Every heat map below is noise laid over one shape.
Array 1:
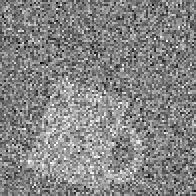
cup
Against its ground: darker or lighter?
lighter
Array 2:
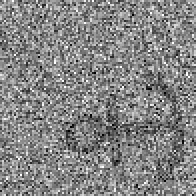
anchor
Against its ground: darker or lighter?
darker
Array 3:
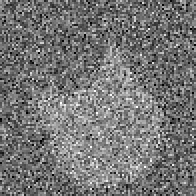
cat's head
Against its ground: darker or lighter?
lighter
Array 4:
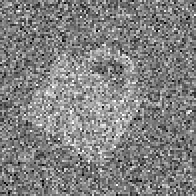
cup
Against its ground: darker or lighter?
lighter
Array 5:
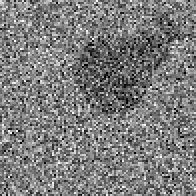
pear
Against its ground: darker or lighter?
darker
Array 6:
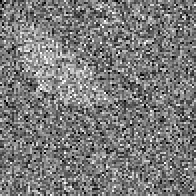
umbrella
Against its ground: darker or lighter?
lighter
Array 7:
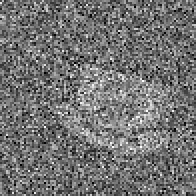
telephone
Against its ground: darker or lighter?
lighter
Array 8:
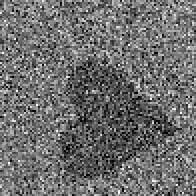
heart
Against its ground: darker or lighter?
darker
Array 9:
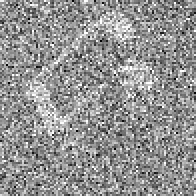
pair of musical notes
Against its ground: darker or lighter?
lighter
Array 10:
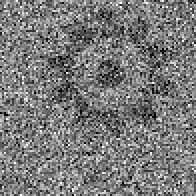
gear
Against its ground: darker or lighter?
darker
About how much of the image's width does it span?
two thirds
